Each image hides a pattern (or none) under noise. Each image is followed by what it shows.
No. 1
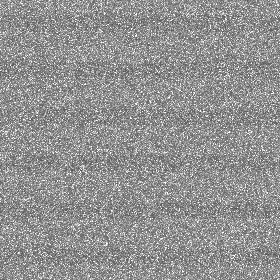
horizontal stripes
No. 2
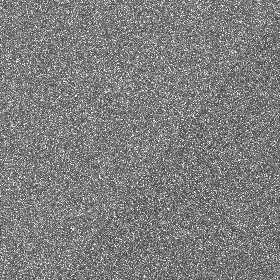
a sharp edge
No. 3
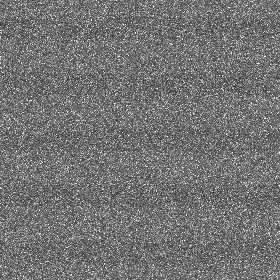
horizontal stripes
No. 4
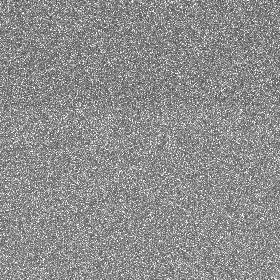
a sharp edge
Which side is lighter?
bottom
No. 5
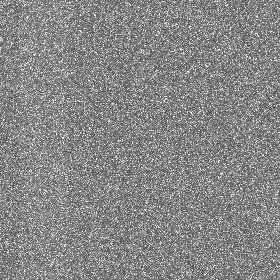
one vertical stripe
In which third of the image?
left
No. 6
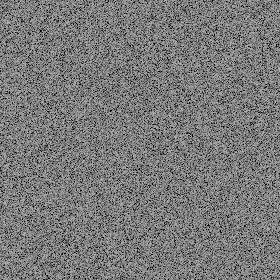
only noise
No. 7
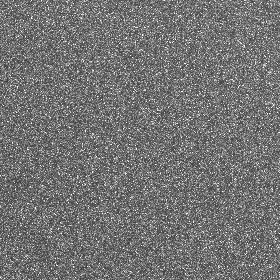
a smooth slope
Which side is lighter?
top right
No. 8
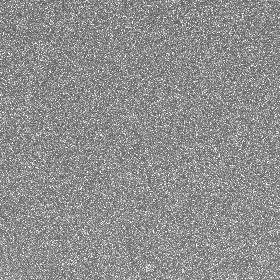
a smooth slope
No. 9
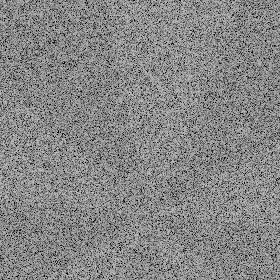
spokes from one point
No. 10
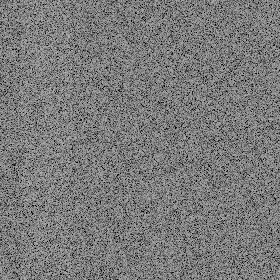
one vertical stripe
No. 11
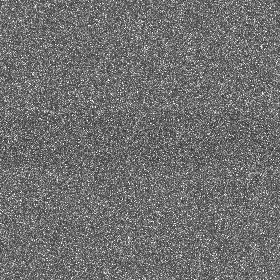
one horizontal stripe
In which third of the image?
middle
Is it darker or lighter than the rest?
darker
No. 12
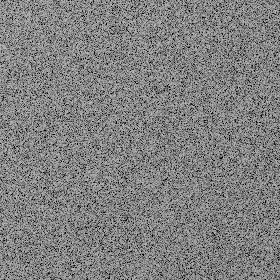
a smooth slope
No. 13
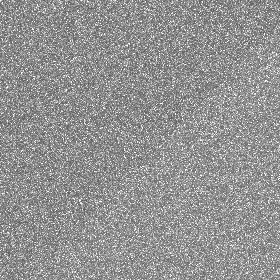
a sharp edge
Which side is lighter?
bottom right
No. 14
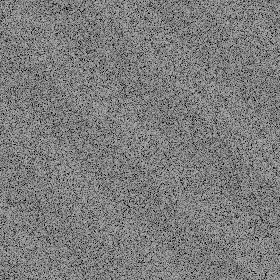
diagonal stripes
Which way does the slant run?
top left to bottom right
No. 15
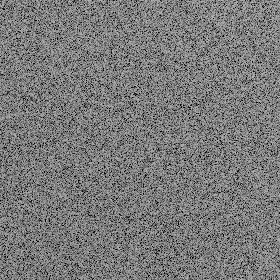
a smooth slope
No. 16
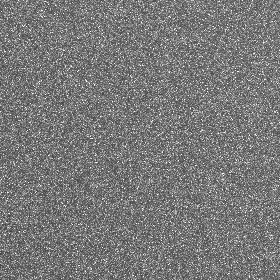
a smooth slope
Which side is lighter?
top right
